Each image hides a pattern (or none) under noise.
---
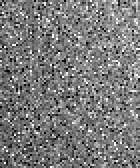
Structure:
a smooth slope
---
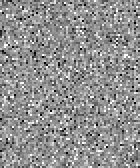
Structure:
only noise
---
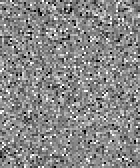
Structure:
only noise
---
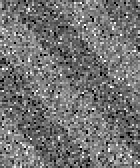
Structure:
diagonal stripes
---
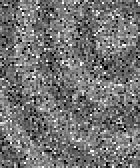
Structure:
rings round one point
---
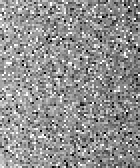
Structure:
a smooth slope
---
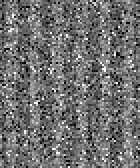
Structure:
vertical stripes
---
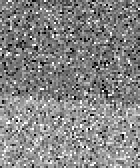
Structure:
a sharp edge
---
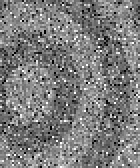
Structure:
rings round one point
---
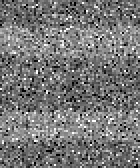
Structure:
horizontal stripes
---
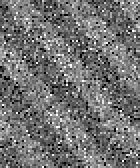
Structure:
diagonal stripes
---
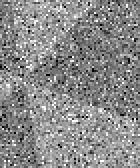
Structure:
spokes from one point
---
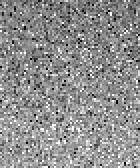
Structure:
a smooth slope
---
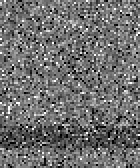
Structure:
one horizontal stripe
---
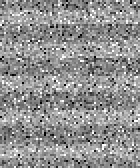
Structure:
horizontal stripes
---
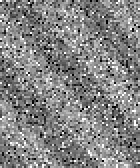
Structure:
diagonal stripes
